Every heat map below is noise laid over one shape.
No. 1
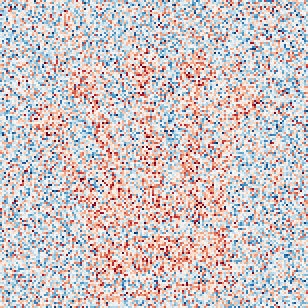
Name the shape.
chess queen
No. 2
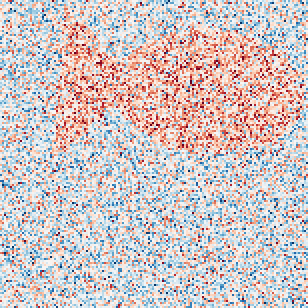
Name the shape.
fish
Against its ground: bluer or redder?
redder
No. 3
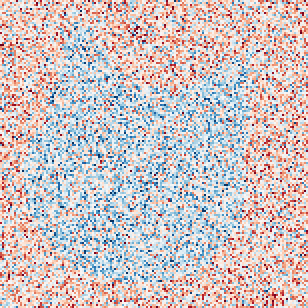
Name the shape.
cat's head
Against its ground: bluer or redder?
bluer
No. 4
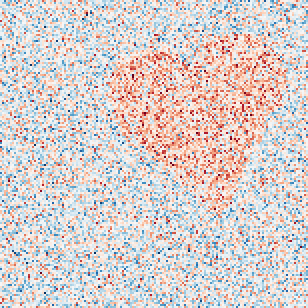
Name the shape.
heart
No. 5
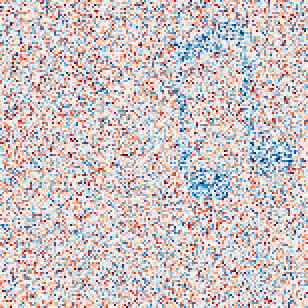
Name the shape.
pair of musical notes
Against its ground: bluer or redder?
bluer
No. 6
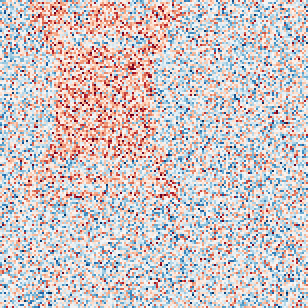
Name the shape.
chess rook
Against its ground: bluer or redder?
redder
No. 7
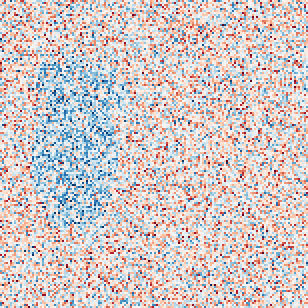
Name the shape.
footprint
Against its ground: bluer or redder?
bluer
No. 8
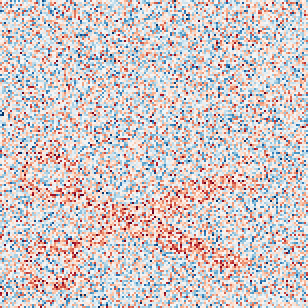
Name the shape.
pair of scissors
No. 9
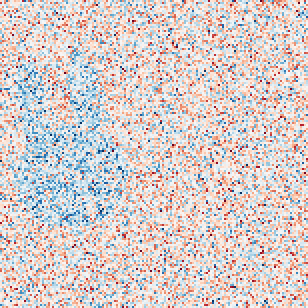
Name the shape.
rabbit's head
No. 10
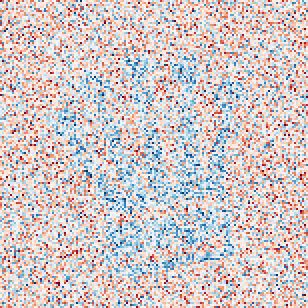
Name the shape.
chess queen
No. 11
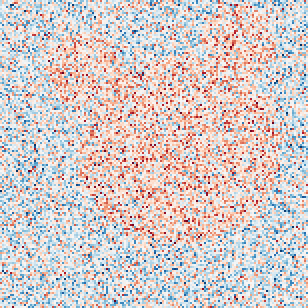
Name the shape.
bear's head
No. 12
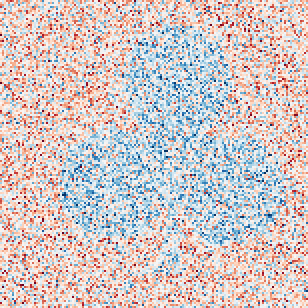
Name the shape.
club
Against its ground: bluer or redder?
bluer
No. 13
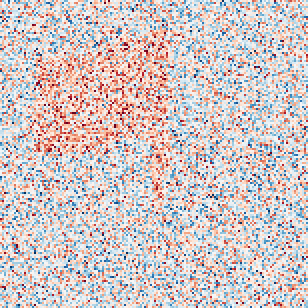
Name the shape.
flag
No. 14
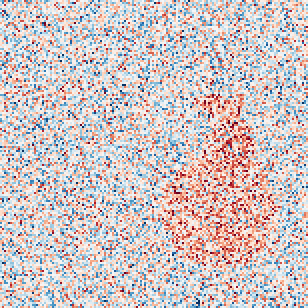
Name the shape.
pear
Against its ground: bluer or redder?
redder
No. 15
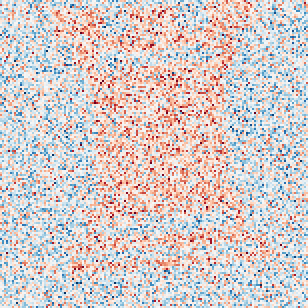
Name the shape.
chess rook
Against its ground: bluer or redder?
redder
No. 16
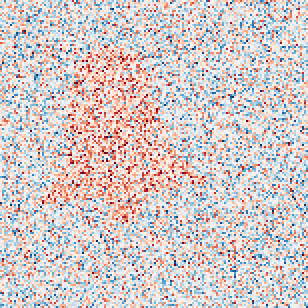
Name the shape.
bell
